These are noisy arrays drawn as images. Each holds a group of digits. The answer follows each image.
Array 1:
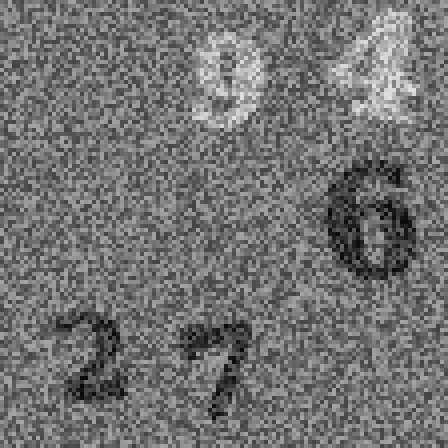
top middle: light 9; top right: light 4; middle right: dark 6; bottom left: dark 2; bottom middle: dark 7
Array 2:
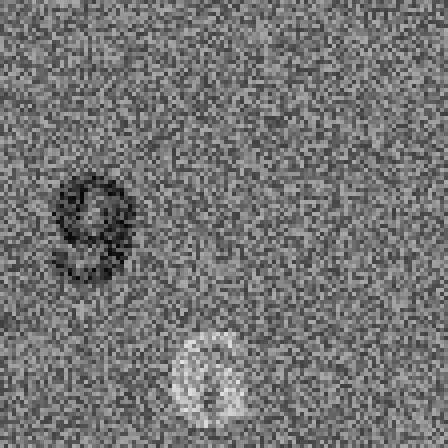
middle left: dark 9; bottom middle: light 6
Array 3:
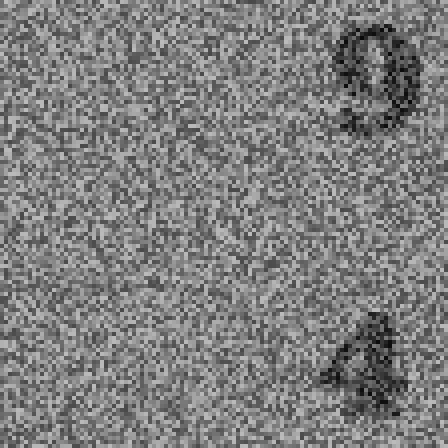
top right: dark 9; bottom right: dark 4
